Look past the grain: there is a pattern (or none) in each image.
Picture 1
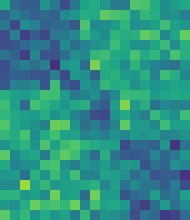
blocks along the diagonal
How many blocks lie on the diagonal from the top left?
3
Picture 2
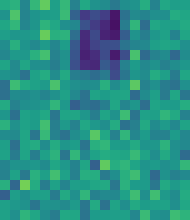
one block
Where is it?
top middle
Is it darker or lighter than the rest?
darker
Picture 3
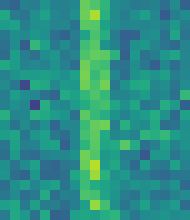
one band of columns
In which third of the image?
middle
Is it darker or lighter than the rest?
lighter
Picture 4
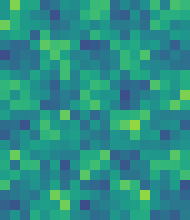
a checkerboard
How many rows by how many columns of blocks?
6 by 5
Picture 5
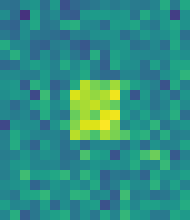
one block
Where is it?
centre
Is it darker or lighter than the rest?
lighter
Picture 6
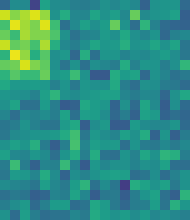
one block
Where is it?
top left
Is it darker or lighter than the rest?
lighter
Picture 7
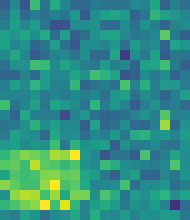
one block
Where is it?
bottom left
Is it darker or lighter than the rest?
lighter
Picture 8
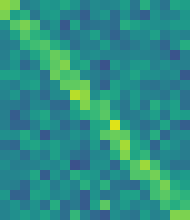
a diagonal band
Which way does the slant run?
top left to bottom right
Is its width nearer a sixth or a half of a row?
a sixth
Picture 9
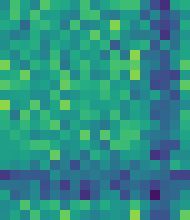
bands of rows crossing bands of columns
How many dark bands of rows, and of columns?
1 and 1
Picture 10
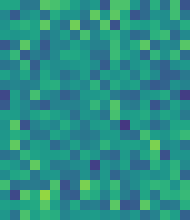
only noise
